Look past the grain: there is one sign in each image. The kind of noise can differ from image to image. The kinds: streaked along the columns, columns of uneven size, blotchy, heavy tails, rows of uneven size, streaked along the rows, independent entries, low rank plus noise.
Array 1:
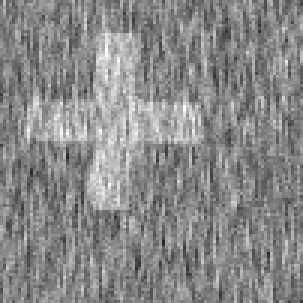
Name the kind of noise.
streaked along the columns
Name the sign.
plus sign
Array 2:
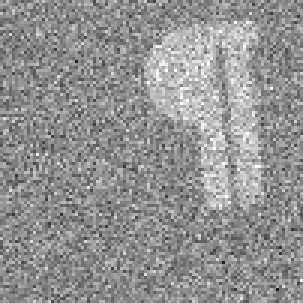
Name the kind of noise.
independent entries
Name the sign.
pilcrow
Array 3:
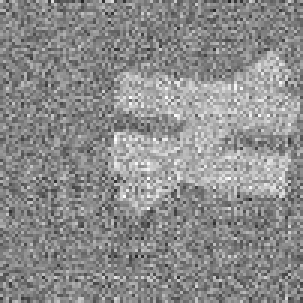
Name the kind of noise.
low rank plus noise
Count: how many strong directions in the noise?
three or four
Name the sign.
not-equal sign
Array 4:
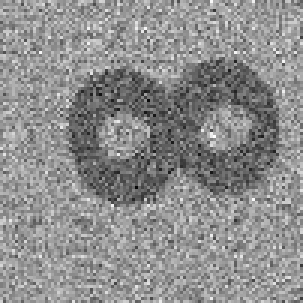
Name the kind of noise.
low rank plus noise
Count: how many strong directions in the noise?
five to eight
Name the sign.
infinity sign
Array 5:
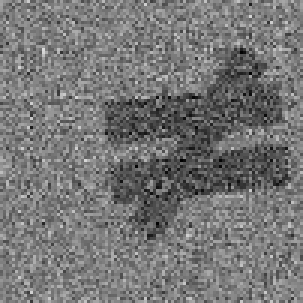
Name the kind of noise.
low rank plus noise
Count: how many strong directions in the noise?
five to eight
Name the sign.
not-equal sign
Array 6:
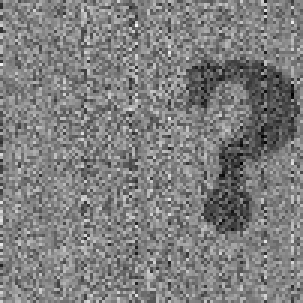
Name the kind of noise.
columns of uneven size
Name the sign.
question mark
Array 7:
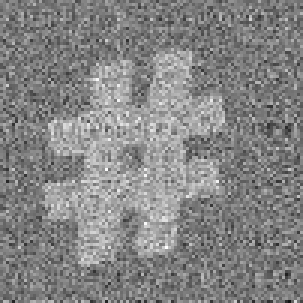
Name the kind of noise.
low rank plus noise
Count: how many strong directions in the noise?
three or four
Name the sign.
hash sign
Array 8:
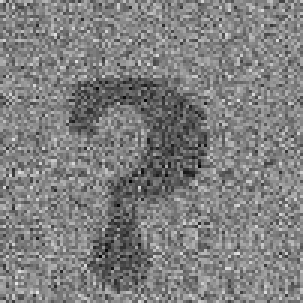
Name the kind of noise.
low rank plus noise
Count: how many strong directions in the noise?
one
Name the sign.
question mark
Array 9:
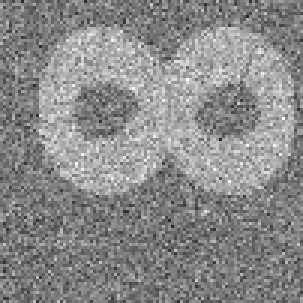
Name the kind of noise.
independent entries
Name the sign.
infinity sign
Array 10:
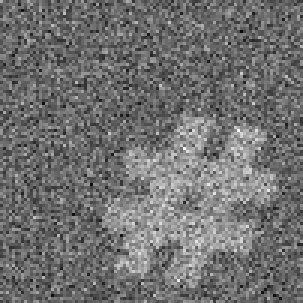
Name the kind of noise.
independent entries
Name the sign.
hash sign
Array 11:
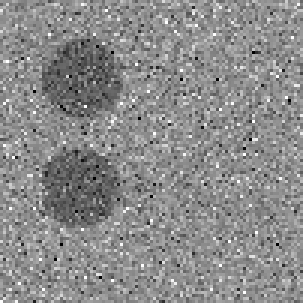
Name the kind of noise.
heavy tails
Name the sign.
colon
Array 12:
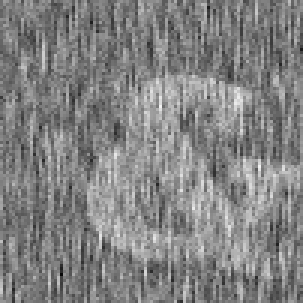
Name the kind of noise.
streaked along the columns
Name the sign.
ampersand
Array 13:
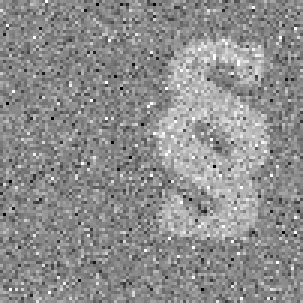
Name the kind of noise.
heavy tails
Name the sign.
section sign
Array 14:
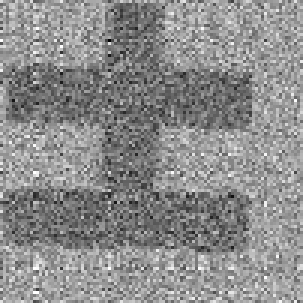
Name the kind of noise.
low rank plus noise
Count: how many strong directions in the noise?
one
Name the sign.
plus-minus sign
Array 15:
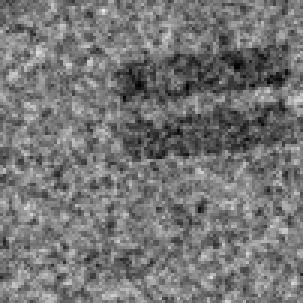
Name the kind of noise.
blotchy
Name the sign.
equals sign
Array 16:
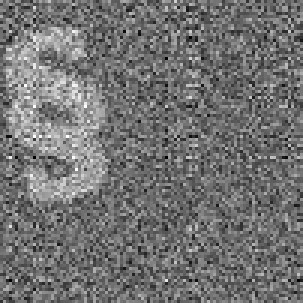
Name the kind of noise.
low rank plus noise
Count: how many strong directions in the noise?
one
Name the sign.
section sign
